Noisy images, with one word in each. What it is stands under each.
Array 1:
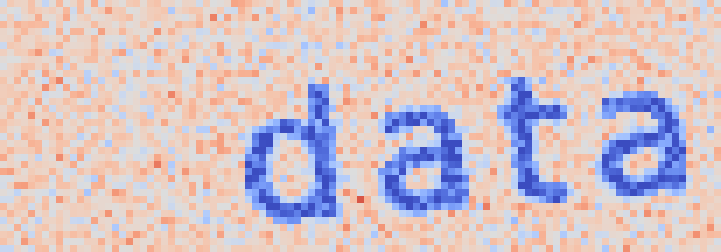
data
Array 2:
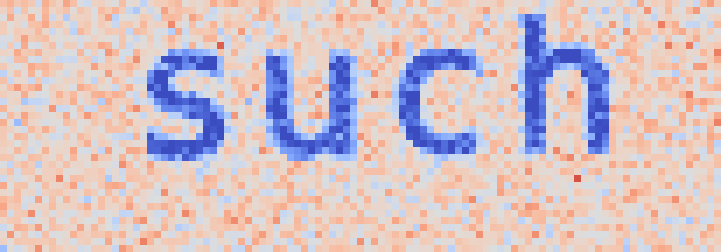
such
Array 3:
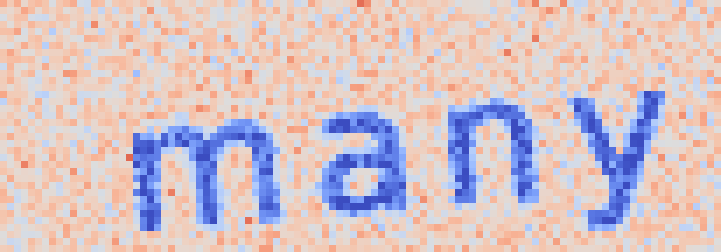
many
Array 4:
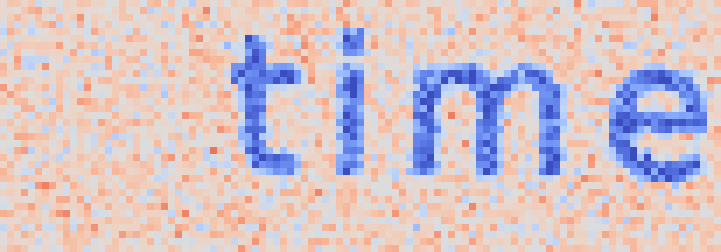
time
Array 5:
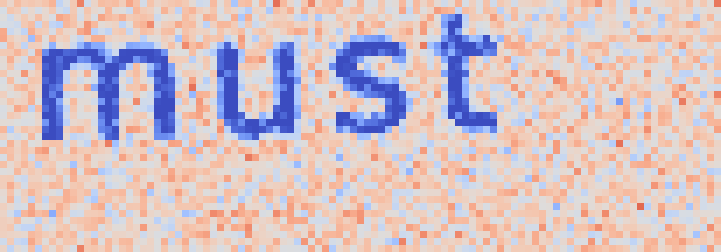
must
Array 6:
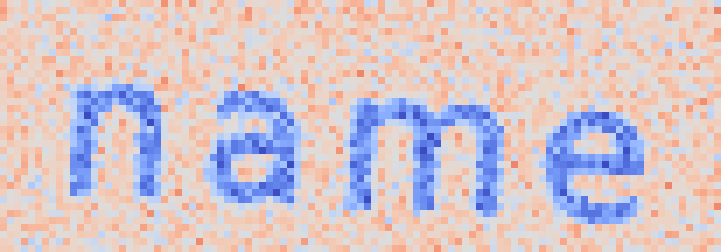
name
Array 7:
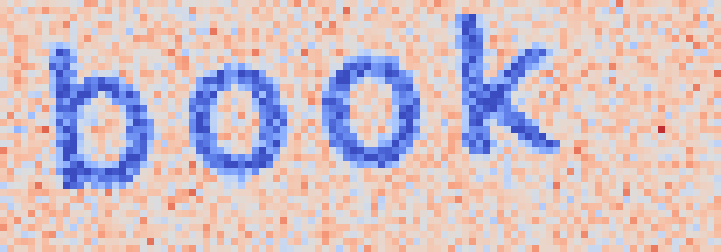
book
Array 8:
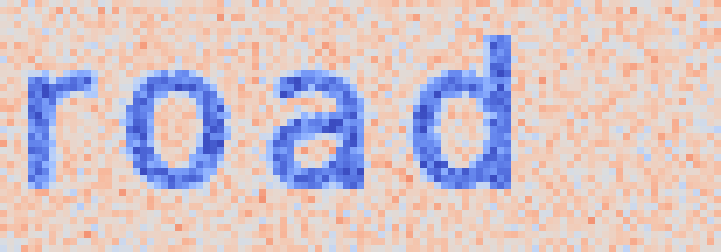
road
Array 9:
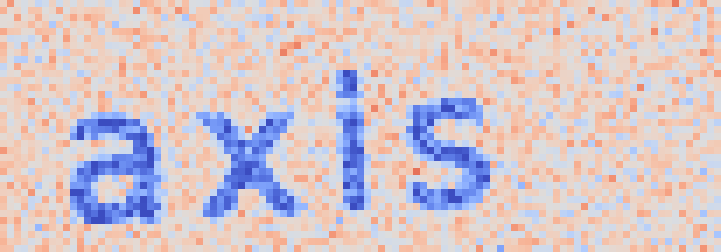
axis
